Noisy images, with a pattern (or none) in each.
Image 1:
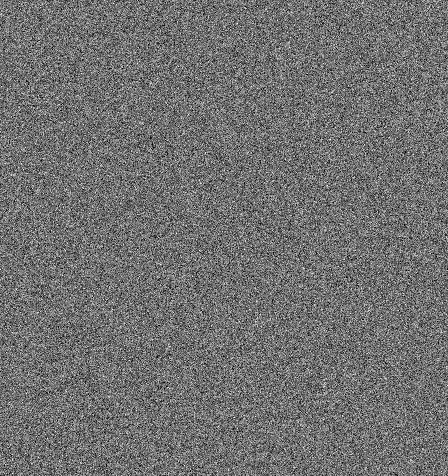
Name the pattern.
only noise
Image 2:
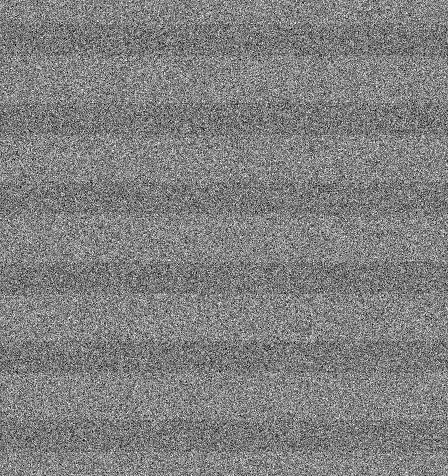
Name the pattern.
horizontal stripes
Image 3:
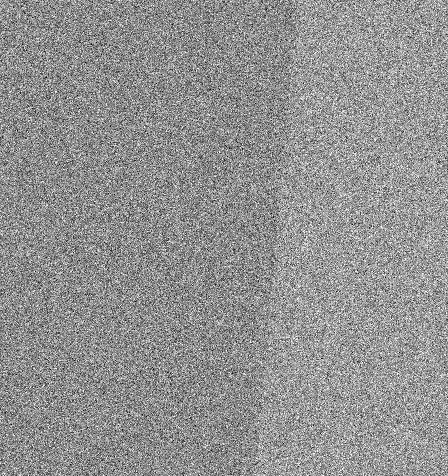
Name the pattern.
a sharp edge
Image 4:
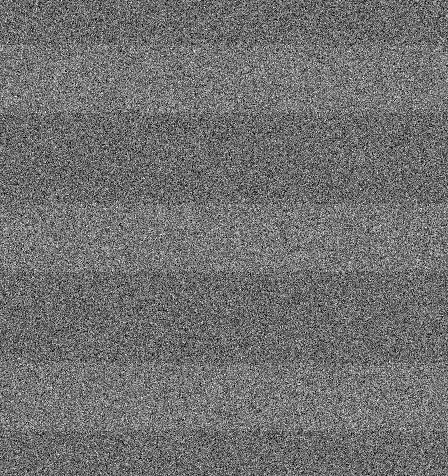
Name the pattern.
horizontal stripes
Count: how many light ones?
3
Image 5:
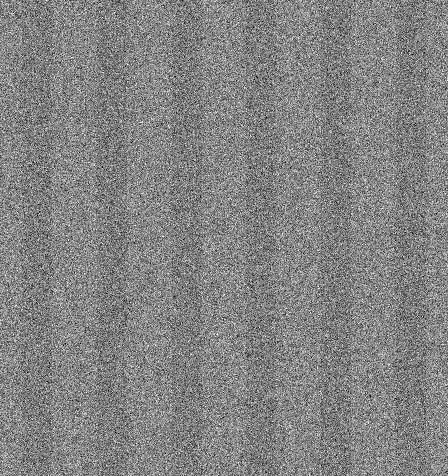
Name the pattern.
vertical stripes
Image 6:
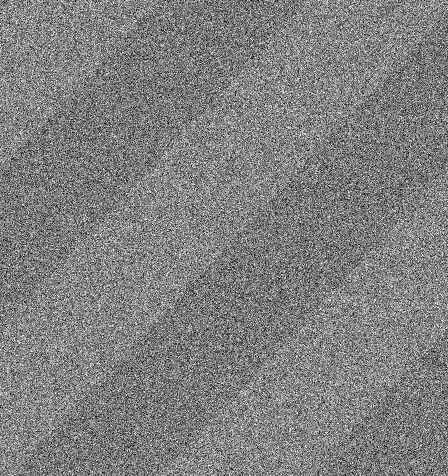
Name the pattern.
diagonal stripes
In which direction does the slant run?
bottom left to top right
